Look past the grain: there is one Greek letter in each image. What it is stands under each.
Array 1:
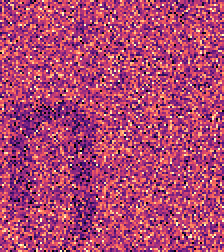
eta
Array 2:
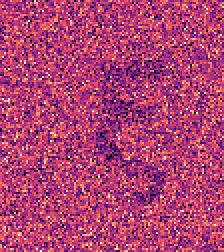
xi
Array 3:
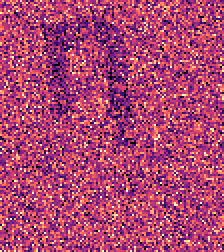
eta
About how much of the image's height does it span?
half
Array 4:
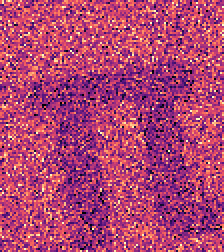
pi
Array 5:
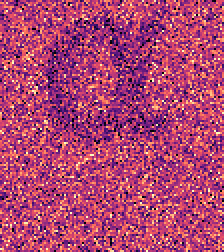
alpha
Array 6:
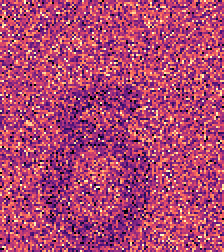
delta
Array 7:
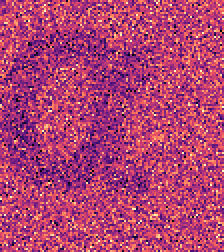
alpha
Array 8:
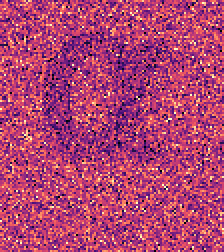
alpha
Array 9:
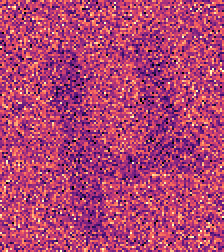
mu
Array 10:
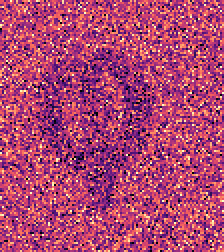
phi
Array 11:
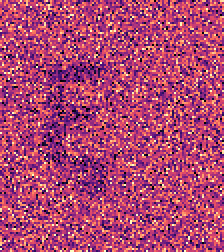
xi
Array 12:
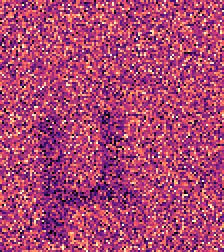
mu
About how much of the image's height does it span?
half
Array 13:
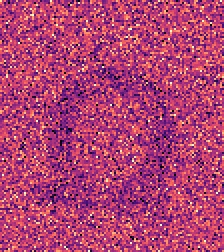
omega
